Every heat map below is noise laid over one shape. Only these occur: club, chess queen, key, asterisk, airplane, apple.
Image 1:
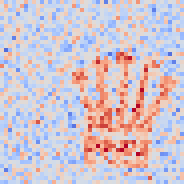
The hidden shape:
chess queen
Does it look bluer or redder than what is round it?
redder
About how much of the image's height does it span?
two thirds
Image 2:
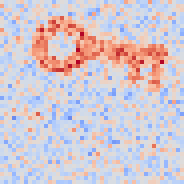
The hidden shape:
key
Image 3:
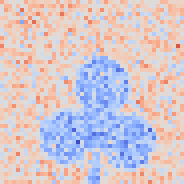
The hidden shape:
club
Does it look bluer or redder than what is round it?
bluer
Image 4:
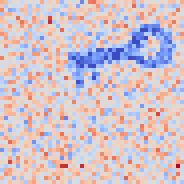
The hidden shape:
key
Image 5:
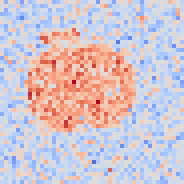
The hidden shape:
apple
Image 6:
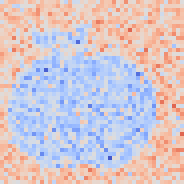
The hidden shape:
apple
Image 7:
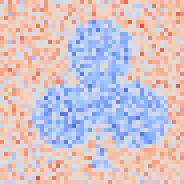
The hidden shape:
club
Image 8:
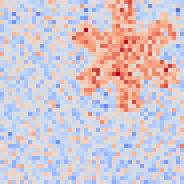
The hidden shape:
asterisk
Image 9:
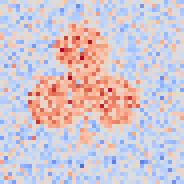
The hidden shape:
club
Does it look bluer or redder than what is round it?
redder
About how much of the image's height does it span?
two thirds
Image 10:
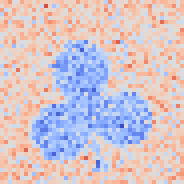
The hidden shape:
club
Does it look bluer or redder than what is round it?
bluer
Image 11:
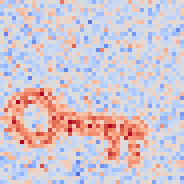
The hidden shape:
key
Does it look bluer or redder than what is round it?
redder
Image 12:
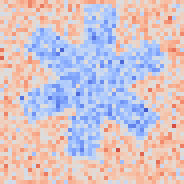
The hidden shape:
asterisk
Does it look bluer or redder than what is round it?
bluer
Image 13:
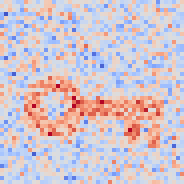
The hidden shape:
key
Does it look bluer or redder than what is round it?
redder
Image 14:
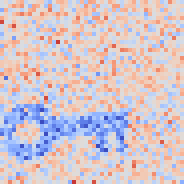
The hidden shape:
key
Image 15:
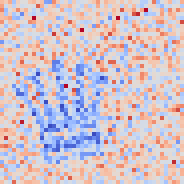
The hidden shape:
chess queen
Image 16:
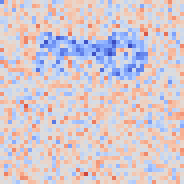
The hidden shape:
key
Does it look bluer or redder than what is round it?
bluer
